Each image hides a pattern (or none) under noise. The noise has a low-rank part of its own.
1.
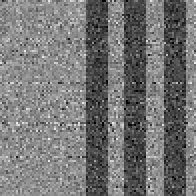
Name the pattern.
bands of columns
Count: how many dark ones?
3
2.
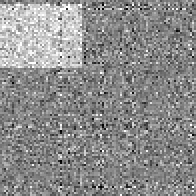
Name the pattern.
one block
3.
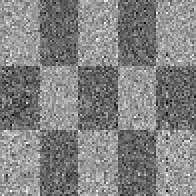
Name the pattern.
a checkerboard
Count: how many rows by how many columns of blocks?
3 by 5
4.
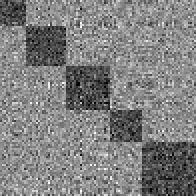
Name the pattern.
blocks along the diagonal
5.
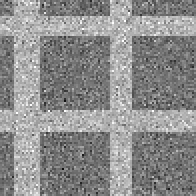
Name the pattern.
bands of rows crossing bands of columns
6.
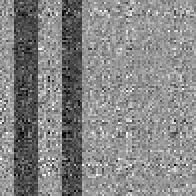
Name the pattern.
bands of columns
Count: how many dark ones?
2
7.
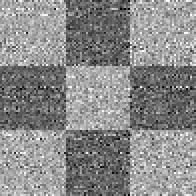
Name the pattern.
a checkerboard
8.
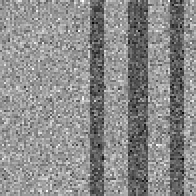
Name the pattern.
bands of columns
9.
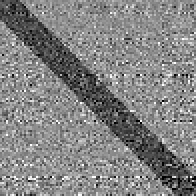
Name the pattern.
a diagonal band
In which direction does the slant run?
top left to bottom right
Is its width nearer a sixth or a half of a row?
a sixth
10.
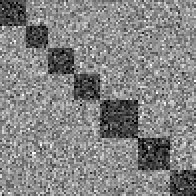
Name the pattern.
blocks along the diagonal
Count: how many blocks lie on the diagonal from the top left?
7
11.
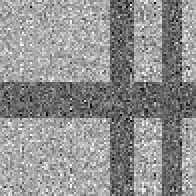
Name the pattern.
bands of rows crossing bands of columns
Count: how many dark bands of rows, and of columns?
1 and 2
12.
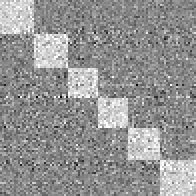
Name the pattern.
blocks along the diagonal
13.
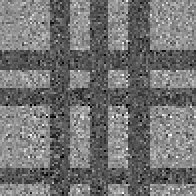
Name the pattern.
bands of rows crossing bands of columns
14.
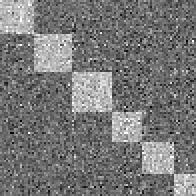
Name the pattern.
blocks along the diagonal
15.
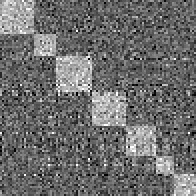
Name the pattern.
blocks along the diagonal
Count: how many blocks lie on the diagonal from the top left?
7
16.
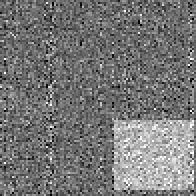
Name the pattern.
one block
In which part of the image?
bottom right
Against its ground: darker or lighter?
lighter
